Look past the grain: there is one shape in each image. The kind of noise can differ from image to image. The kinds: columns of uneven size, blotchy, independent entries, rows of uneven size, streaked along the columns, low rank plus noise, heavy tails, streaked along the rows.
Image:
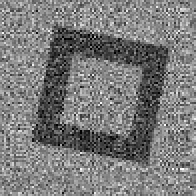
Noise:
low rank plus noise
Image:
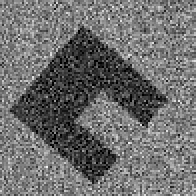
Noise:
low rank plus noise
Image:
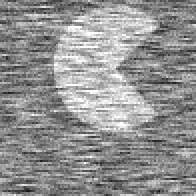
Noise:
streaked along the rows
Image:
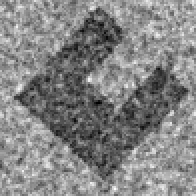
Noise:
blotchy
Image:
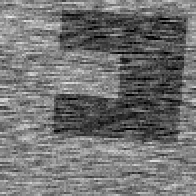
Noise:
streaked along the rows
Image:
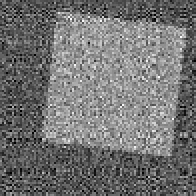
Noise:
low rank plus noise
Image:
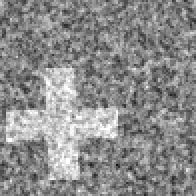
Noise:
blotchy
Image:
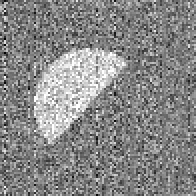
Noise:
columns of uneven size
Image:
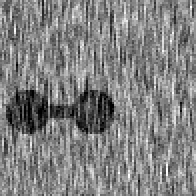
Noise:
streaked along the columns
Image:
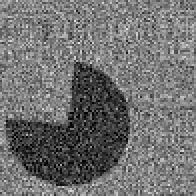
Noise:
low rank plus noise
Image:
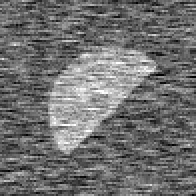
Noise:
streaked along the rows
